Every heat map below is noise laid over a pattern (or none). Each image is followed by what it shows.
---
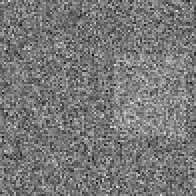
one block
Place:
middle right
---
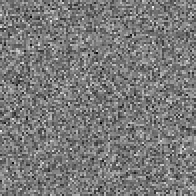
only noise
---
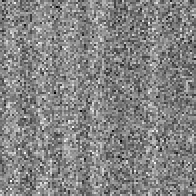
bands of columns
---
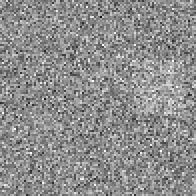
one block
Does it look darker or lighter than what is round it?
lighter
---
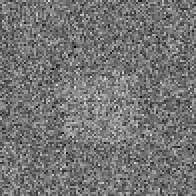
one block
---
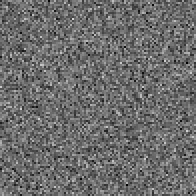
only noise
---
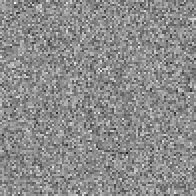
only noise
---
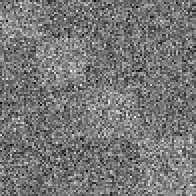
blocks along the diagonal
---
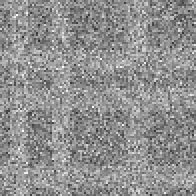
bands of rows crossing bands of columns
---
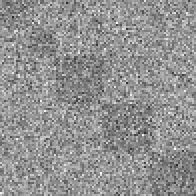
blocks along the diagonal
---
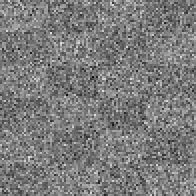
a checkerboard
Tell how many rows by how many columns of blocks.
6 by 4
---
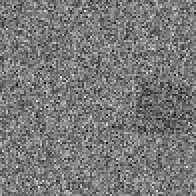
one block
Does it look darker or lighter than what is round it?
darker
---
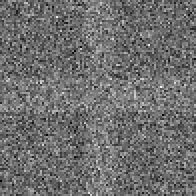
bands of rows crossing bands of columns
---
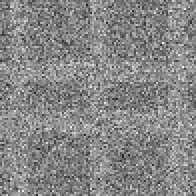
bands of rows crossing bands of columns
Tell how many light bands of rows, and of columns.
2 and 3
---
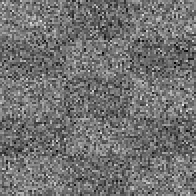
a checkerboard
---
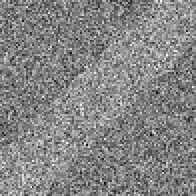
a diagonal band
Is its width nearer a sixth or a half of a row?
a half
